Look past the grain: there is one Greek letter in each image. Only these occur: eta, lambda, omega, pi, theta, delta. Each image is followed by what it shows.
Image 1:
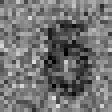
delta
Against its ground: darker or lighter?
darker
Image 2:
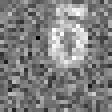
delta
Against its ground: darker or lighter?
lighter
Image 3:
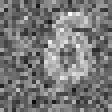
delta
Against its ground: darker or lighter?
lighter
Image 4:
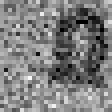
omega
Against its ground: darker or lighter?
darker
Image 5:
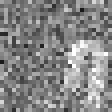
eta
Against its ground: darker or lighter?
lighter
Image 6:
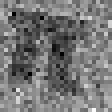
pi
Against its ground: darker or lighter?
darker
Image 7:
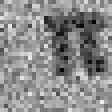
pi
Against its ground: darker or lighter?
darker
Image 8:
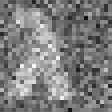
lambda
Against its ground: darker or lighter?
lighter
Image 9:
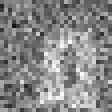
omega
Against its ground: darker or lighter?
lighter
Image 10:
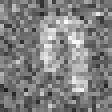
eta
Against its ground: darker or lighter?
lighter
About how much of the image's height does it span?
two thirds
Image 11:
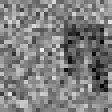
eta
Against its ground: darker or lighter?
darker
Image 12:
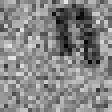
eta
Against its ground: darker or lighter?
darker
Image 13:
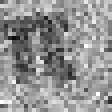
pi
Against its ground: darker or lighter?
darker
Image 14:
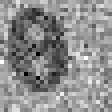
theta
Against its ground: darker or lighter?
darker
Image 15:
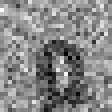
omega
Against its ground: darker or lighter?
darker
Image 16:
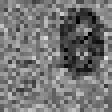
theta
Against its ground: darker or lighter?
darker
